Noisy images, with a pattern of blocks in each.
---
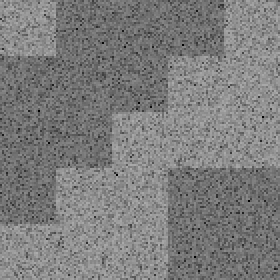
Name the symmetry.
mirrored about the diagonal from the top left
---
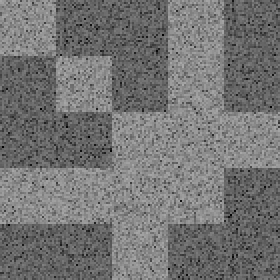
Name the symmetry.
mirrored about the diagonal from the top left
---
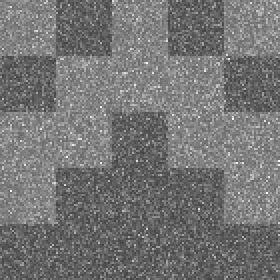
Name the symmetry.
left and right mirror each other
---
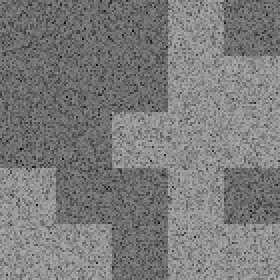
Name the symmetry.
no symmetry
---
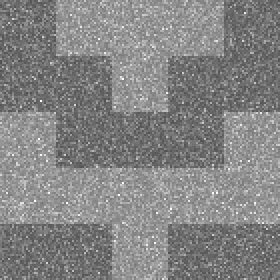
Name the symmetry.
left and right mirror each other
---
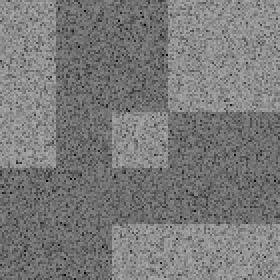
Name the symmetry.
mirrored about the diagonal from the bottom left
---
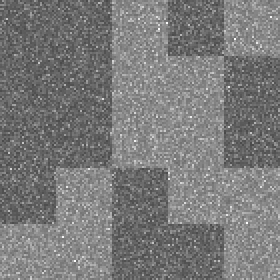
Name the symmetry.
no symmetry
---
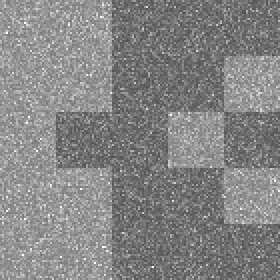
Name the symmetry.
top and bottom mirror each other
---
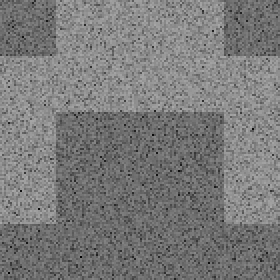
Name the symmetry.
left and right mirror each other
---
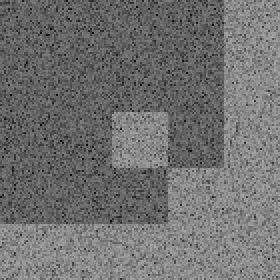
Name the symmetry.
mirrored about the diagonal from the top left
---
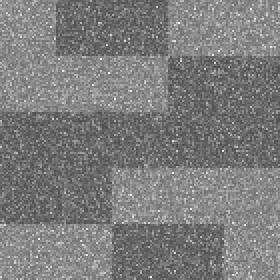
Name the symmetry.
the same after a half turn
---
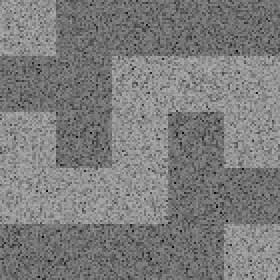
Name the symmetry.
the same after a half turn
